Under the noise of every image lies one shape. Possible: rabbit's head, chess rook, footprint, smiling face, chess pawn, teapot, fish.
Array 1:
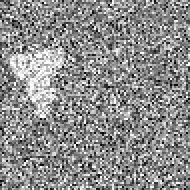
light chess pawn, middle left
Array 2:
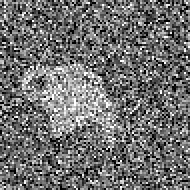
light teapot
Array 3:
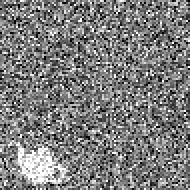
light teapot, bottom left
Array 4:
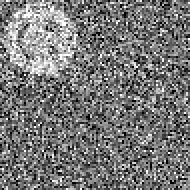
light smiling face, top left
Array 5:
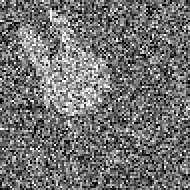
light rabbit's head
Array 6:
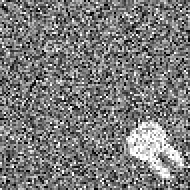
light rabbit's head, bottom right
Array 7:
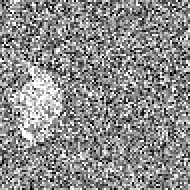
light teapot, middle left
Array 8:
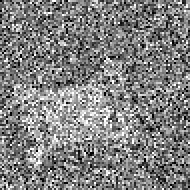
light chess rook
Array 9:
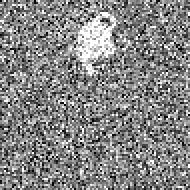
light teapot, top middle
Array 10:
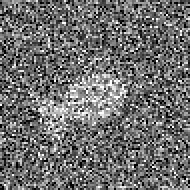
light fish
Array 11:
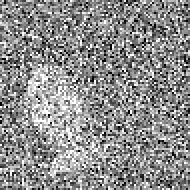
light fish
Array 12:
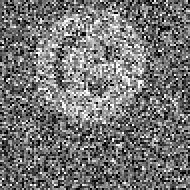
light smiling face
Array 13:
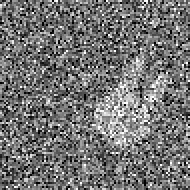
light rabbit's head
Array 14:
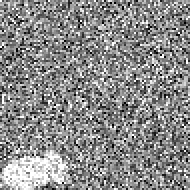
light footprint, bottom left
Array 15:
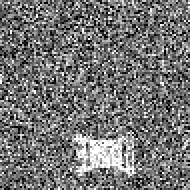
light chess rook, bottom middle
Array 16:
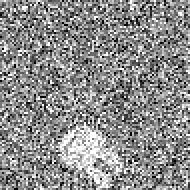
light rabbit's head, bottom middle
